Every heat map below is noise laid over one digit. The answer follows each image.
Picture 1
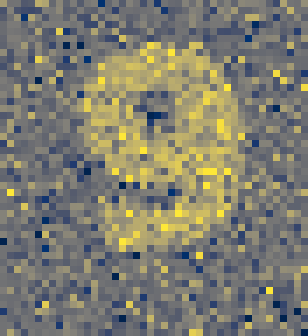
9
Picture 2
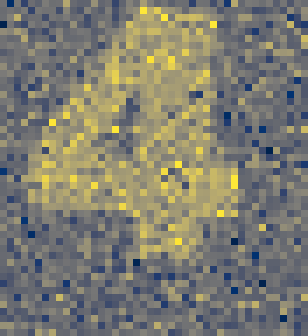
4
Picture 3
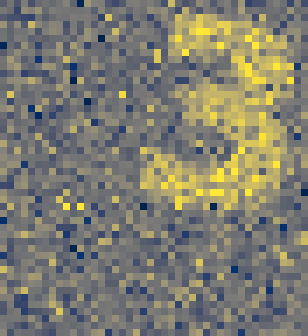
3
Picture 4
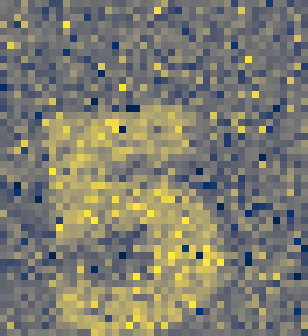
5
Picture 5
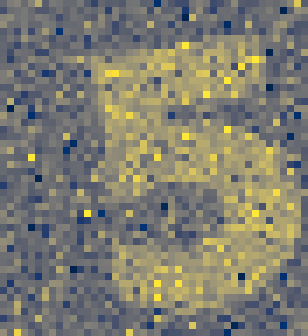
5
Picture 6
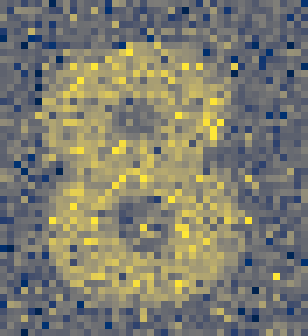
8
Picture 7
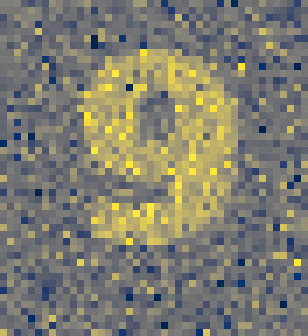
9
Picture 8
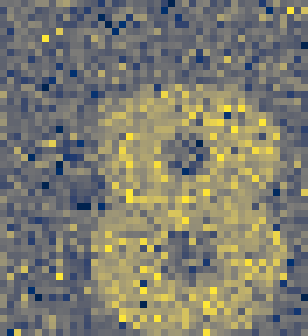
8
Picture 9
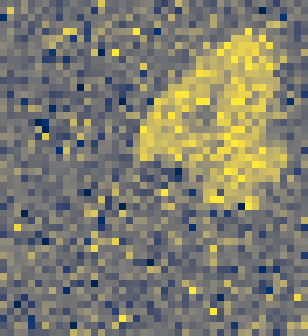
4
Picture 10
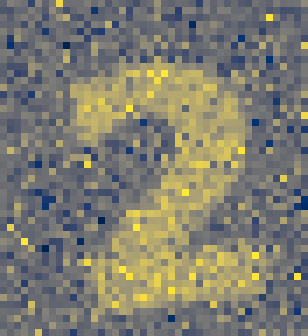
2
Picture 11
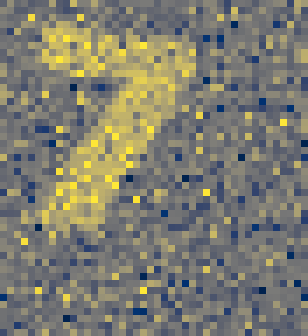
7
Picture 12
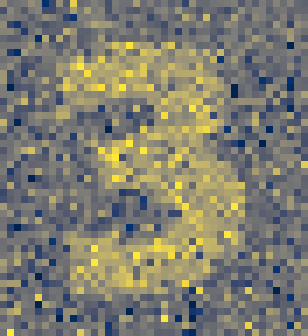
3
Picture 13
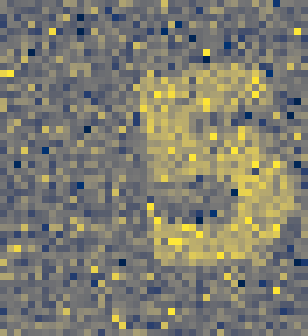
5
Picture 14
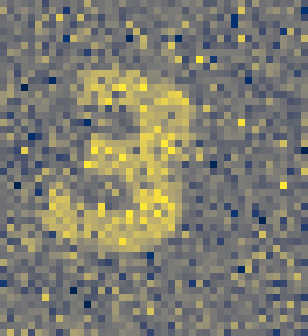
3
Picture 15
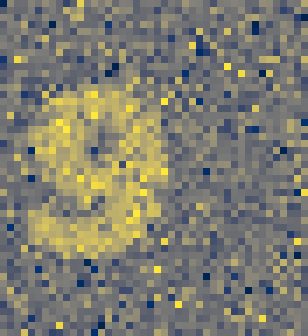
9
